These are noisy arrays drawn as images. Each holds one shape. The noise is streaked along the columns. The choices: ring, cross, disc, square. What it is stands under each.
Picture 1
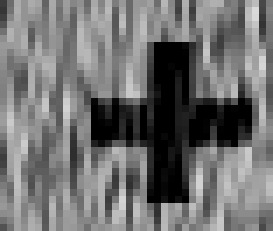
cross
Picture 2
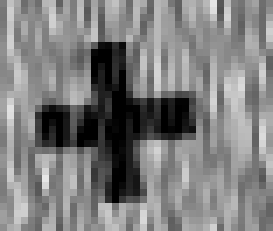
cross
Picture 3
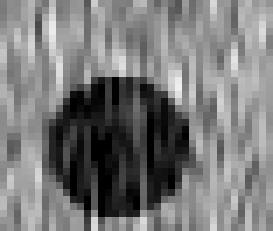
disc
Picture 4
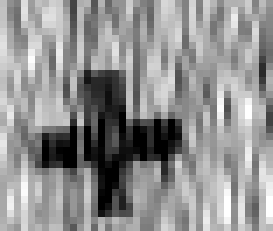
cross
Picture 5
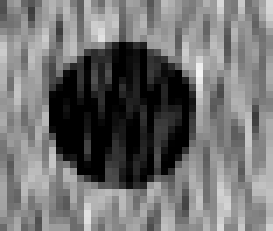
disc
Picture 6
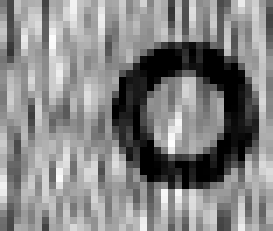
ring
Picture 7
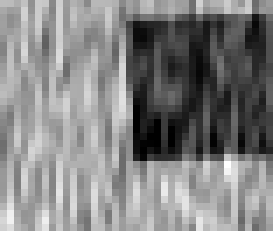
square
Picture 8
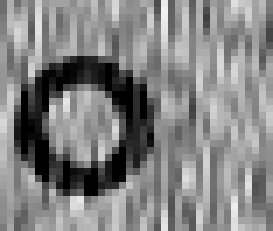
ring
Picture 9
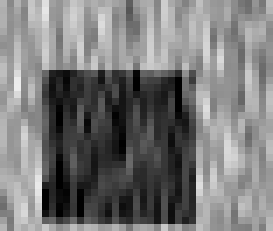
square
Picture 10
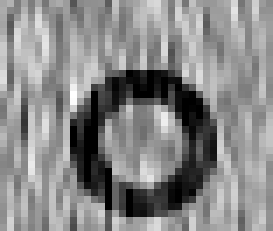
ring
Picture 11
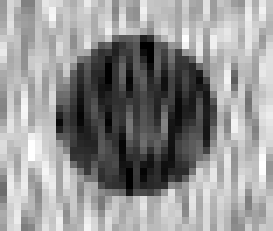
disc
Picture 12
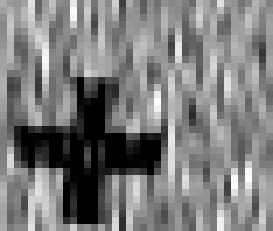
cross
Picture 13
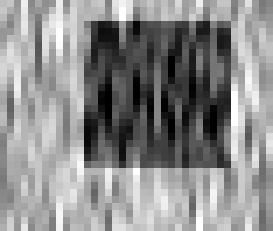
square
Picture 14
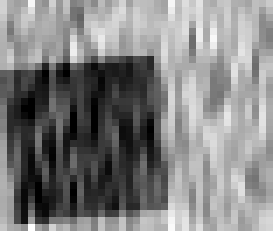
square
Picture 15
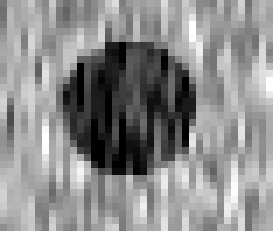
disc
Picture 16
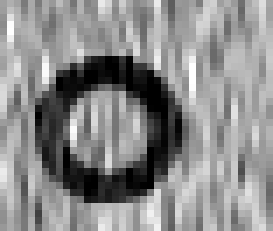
ring
